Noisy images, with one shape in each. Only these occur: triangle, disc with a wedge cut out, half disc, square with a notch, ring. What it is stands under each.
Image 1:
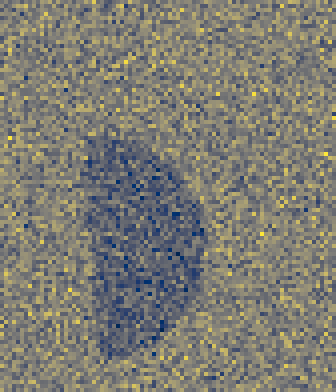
half disc
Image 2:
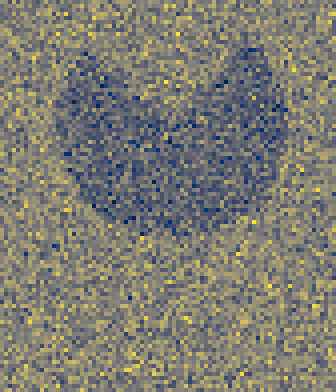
disc with a wedge cut out
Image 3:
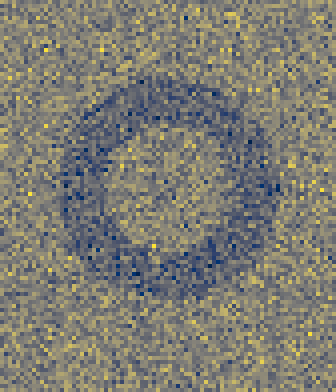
ring
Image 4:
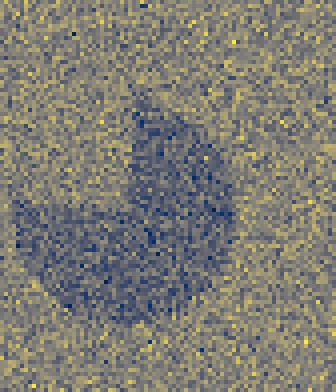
disc with a wedge cut out
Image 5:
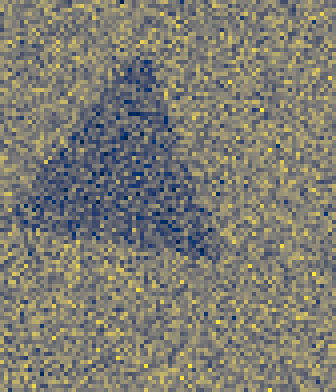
triangle
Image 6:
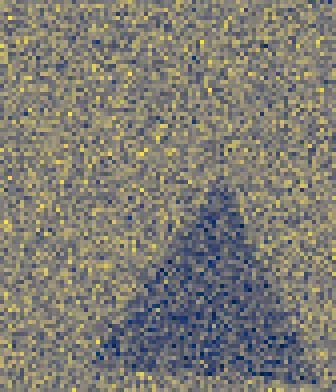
triangle
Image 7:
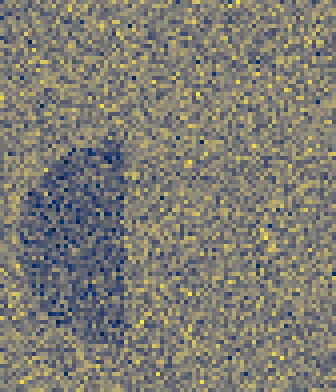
half disc
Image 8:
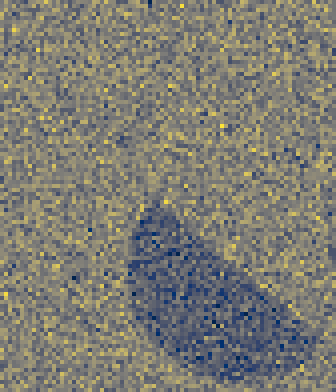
half disc
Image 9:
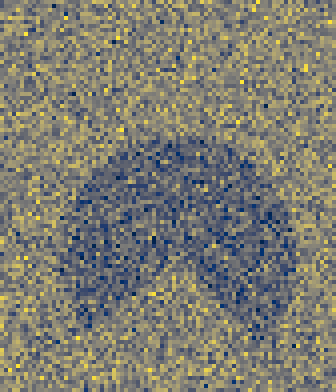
disc with a wedge cut out
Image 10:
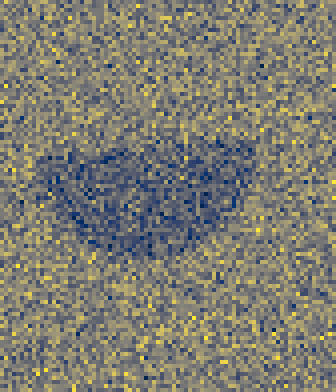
half disc
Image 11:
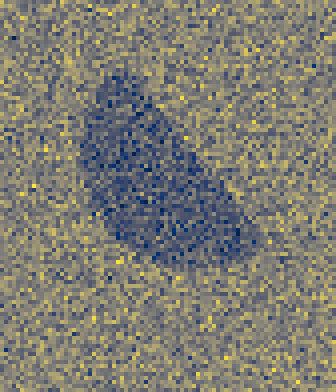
half disc
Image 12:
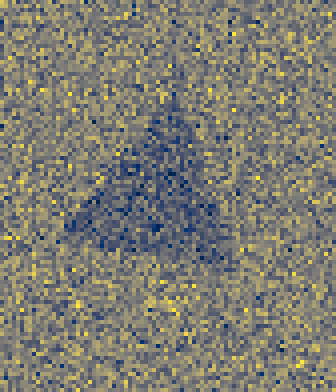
triangle
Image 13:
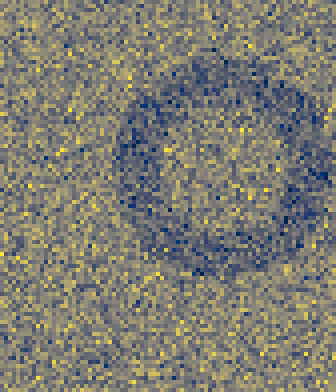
ring
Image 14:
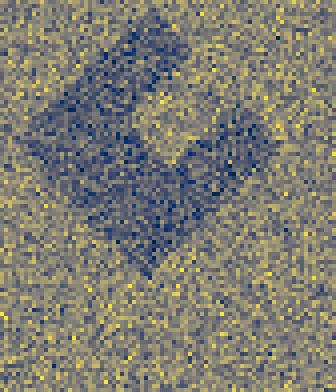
square with a notch
